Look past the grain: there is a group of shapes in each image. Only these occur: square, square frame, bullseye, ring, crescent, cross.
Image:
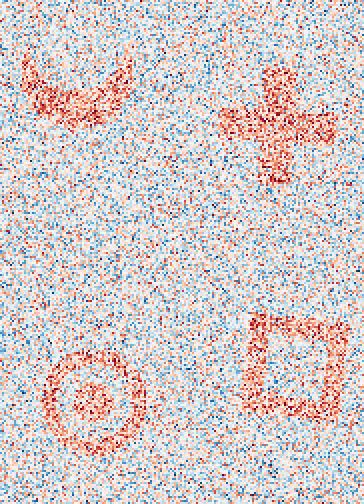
top left: crescent; top right: cross; bottom left: bullseye; bottom right: square frame
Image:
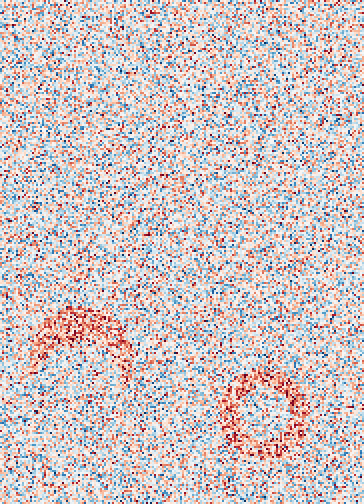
bottom left: crescent; bottom right: ring
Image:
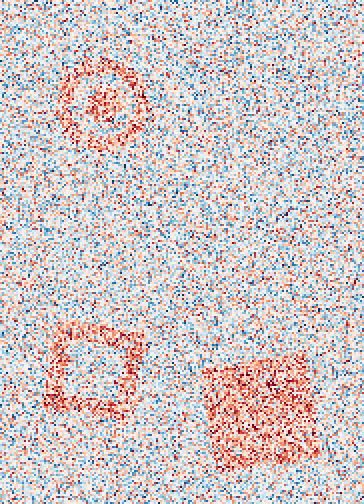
top left: bullseye; bottom left: square frame; bottom right: square
